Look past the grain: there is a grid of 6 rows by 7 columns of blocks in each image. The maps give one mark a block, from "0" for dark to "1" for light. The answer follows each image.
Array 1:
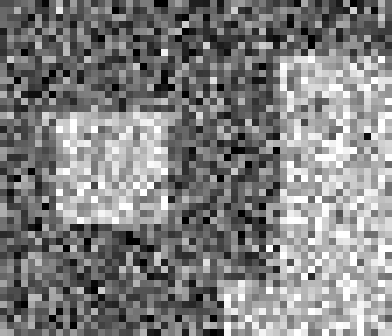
0000000
0000011
0110011
0110011
0000011
0000111
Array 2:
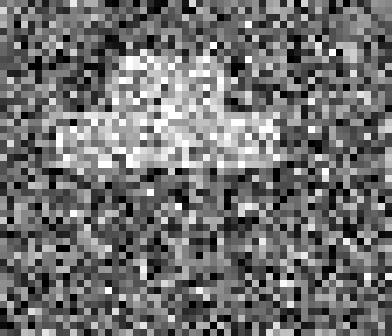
0000000
0011000
0111100
0000000
0000000
0000000
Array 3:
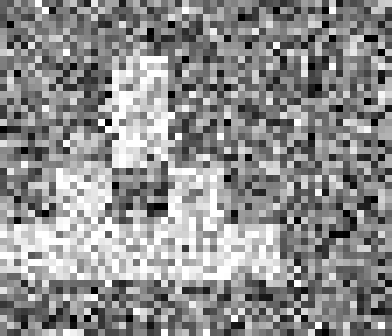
0000000
0010000
0010000
0101000
1111100
0000000
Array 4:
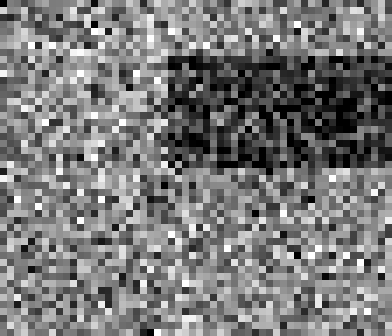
1111111
1110000
1110000
1111111
1111111
1111111
